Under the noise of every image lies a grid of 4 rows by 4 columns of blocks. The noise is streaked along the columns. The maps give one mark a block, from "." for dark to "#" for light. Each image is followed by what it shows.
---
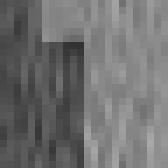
.###
..##
..##
..##
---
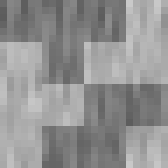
...#
#.##
##..
#..#
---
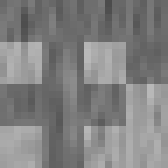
....
#.#.
...#
#.##
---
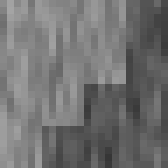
###.
###.
##..
#...
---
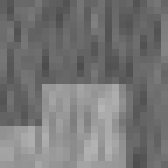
....
....
.##.
###.
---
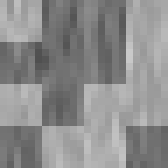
#..#
...#
#.##
.##.
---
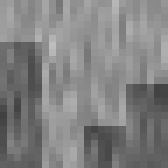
####
.###
.##.
.#..
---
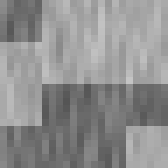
.###
####
#...
...#
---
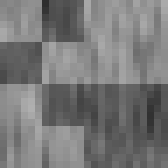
#.##
.###
#...
##..
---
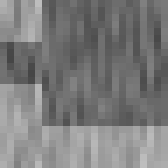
#...
....
#...
####
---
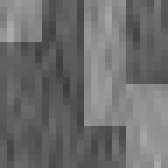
#.#.
..#.
..##
...#
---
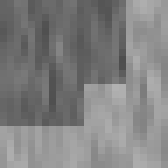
...#
...#
..##
####
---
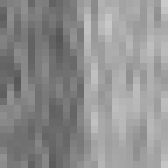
..##
..##
..##
..##
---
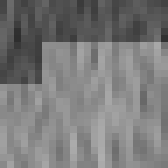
....
.###
####
####
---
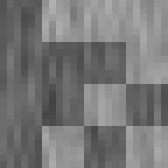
.###
...#
..#.
.#.#
